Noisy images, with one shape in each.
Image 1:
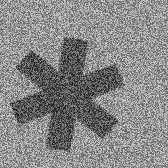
asterisk
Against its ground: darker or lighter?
darker
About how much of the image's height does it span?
two thirds
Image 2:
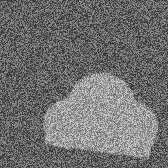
cloud
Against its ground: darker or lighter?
lighter
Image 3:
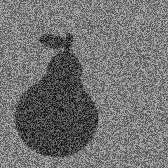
pear
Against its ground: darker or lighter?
darker
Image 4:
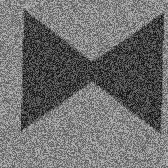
bow tie
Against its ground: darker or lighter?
darker
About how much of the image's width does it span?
nearly all
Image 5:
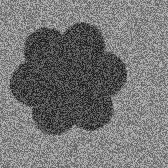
flower
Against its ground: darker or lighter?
darker
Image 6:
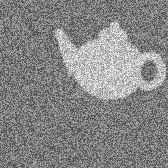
teapot
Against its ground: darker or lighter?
lighter
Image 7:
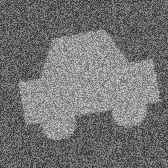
car
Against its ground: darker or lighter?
lighter
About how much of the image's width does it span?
nearly all
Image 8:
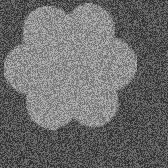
flower
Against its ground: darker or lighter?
lighter
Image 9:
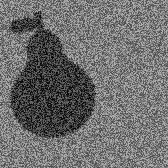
pear
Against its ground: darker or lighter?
darker
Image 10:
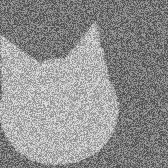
cat's head
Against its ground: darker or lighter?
lighter
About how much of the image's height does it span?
nearly all
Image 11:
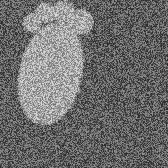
footprint
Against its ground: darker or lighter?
lighter
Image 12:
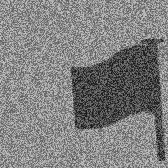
flag
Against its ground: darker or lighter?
darker
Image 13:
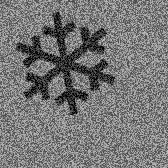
snowflake
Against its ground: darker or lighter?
darker
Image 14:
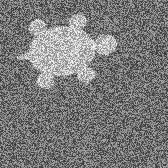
turtle
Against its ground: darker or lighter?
lighter
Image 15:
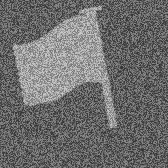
flag
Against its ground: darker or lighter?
lighter
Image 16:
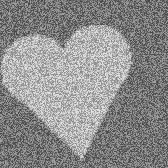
heart
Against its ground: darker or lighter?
lighter
